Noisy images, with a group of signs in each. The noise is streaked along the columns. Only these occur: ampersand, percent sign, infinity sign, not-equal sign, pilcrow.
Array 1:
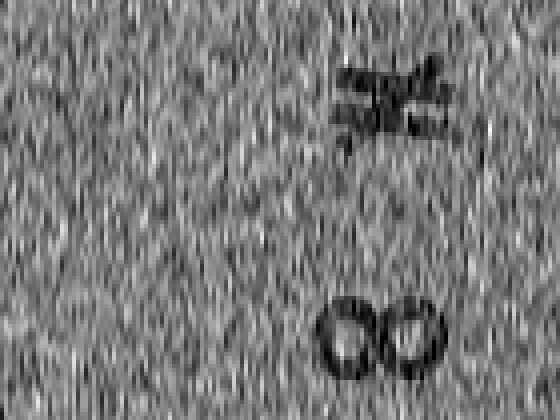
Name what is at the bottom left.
nothing
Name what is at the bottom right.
infinity sign
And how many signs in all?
2
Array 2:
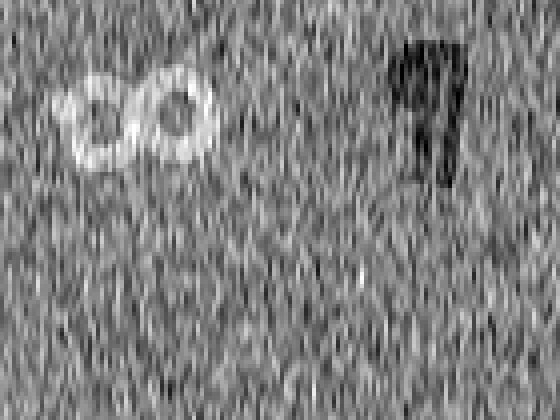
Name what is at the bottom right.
nothing
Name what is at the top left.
infinity sign
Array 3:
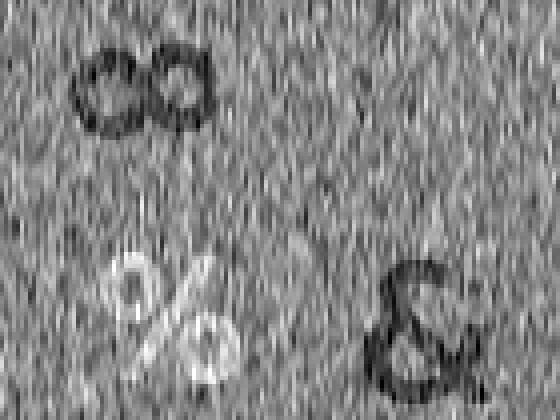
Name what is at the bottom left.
percent sign
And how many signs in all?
3
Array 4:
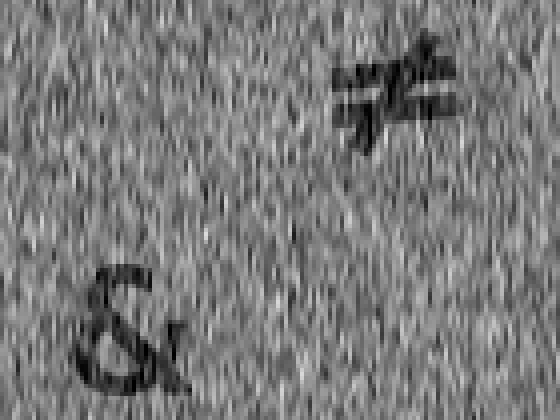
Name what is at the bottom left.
ampersand
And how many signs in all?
2
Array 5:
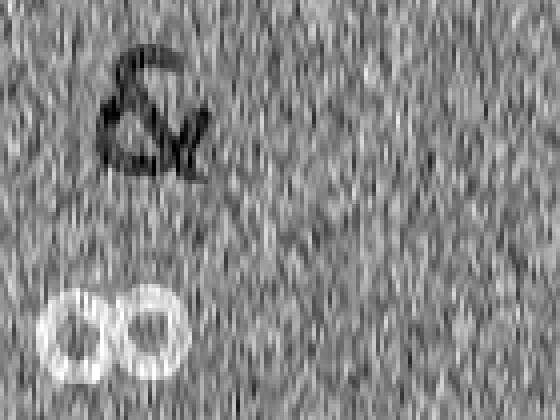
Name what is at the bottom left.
infinity sign
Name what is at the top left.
ampersand
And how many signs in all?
2
